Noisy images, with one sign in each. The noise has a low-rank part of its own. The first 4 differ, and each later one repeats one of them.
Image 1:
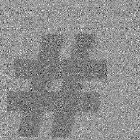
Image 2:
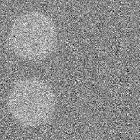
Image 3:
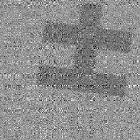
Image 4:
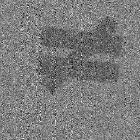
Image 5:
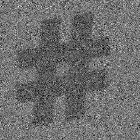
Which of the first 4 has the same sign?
1
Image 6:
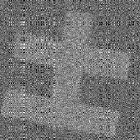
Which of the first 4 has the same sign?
3
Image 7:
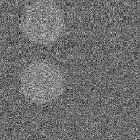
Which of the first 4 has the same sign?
2
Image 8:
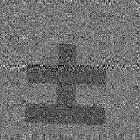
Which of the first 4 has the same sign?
3
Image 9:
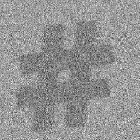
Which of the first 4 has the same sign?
1
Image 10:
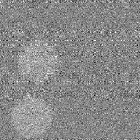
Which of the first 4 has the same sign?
2
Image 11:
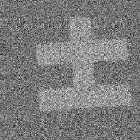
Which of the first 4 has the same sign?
3
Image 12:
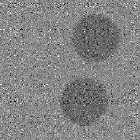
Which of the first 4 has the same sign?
2
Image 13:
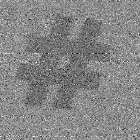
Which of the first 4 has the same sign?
1
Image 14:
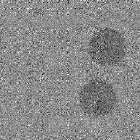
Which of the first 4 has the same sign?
2
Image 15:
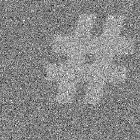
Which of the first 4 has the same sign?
1
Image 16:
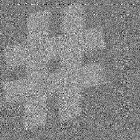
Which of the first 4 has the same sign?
1
